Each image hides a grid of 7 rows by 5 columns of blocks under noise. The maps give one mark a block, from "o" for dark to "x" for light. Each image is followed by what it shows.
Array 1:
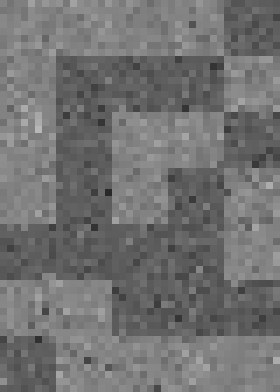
x x x x o
x o o o x
x o x x o
x o x o x
o o o o x
x x o o o
o x x x x
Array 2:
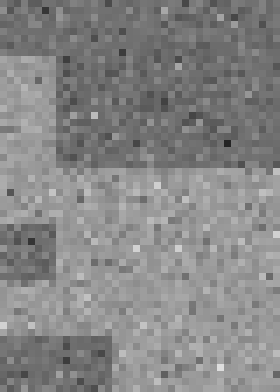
o o o o o
x o o o o
x o o o o
x x x x x
o x x x x
x x x x x
o o x x x
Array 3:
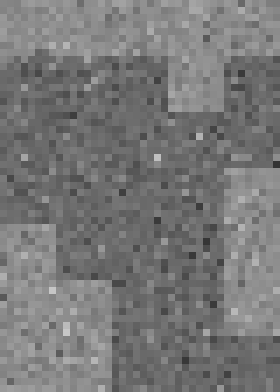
x x x x x
o o o x o
o o o o o
o o o o x
x o o o x
x x o o x
x x o o o
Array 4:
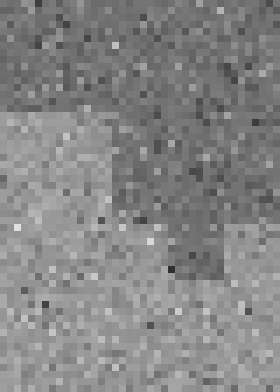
o o o o o
o o o o o
x x o o o
x x o o o
x x x o x
x x x x x
x x x x x
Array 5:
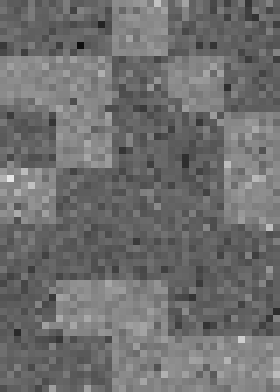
o o x o o
x x o x o
o x o o x
x o o o x
o o o o o
o x x o o
o o x x x
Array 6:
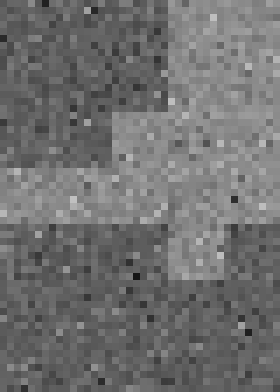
o o o x x
o o o x x
o o x x x
x x x x x
o o o x o
o o o o o
o o o o o
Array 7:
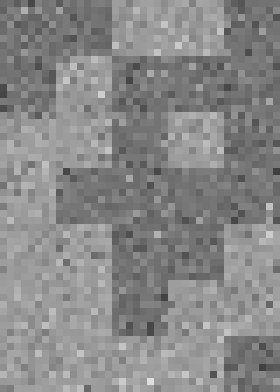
o o x x o
o x o o o
x x o x o
x o o o o
x x o o x
x x o x x
x x x x o
